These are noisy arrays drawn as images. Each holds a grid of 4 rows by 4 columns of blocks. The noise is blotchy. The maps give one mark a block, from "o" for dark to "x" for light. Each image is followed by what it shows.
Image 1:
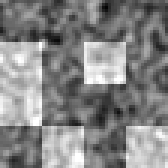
oooo
xoxo
xooo
oxox
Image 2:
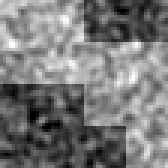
xxoo
xxxx
ooxx
ooox
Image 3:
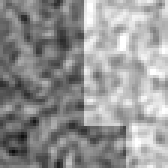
ooxx
ooxx
ooxx
ooox
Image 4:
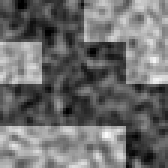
ooxx
xoox
oooo
xxxo
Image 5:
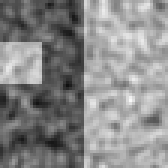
ooxx
xoxx
ooxx
ooxx
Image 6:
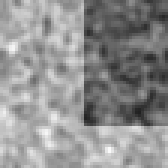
xxoo
xxoo
xxoo
xxxx
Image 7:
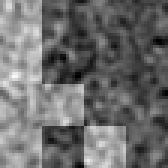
xooo
xooo
xxoo
xoxo
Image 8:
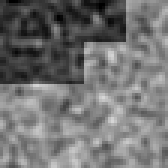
ooox
ooxx
xxxx
xxxx
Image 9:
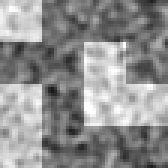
xooo
ooxo
xoxx
xooo
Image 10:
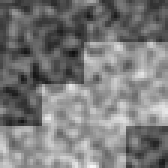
oooo
ooxx
oxxx
xxxo
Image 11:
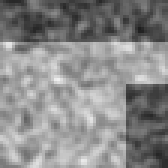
oooo
xxxx
xxxo
xxxo
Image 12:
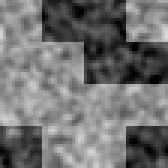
xoox
xxoo
xxxx
oxxo
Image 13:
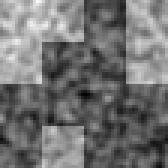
xxox
xoox
oooo
oxoo
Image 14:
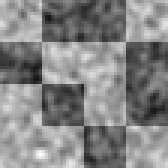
xoox
oxxo
xoxo
xxox
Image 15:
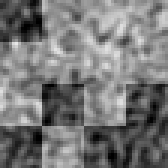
oxxx
xxxx
xoxo
oxoo
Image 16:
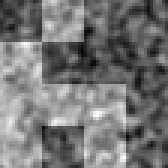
oxoo
xooo
xxxo
xoxo
